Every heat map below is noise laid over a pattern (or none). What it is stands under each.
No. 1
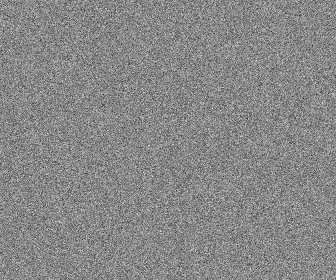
only noise
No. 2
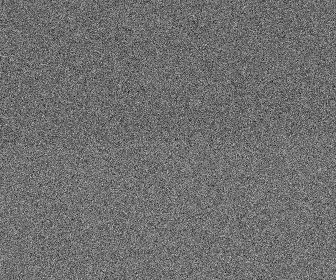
a sharp edge
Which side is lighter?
bottom
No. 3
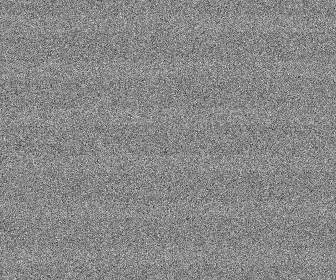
horizontal stripes
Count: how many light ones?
6
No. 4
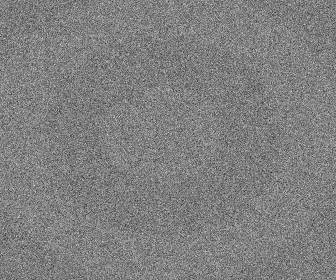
rings round one point
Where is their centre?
centre
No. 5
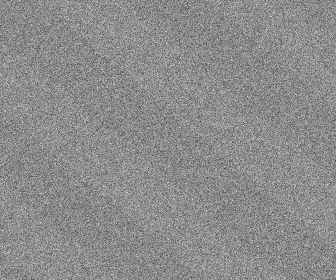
diagonal stripes
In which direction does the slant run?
top left to bottom right
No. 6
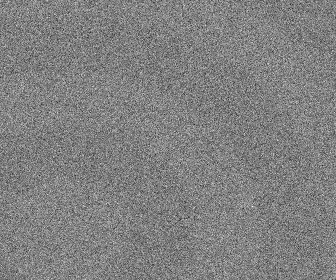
rings round one point
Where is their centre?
bottom left
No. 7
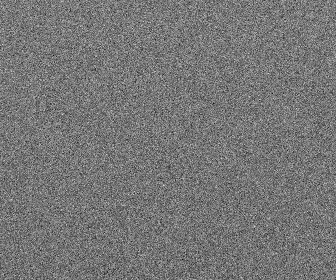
a smooth slope
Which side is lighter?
top
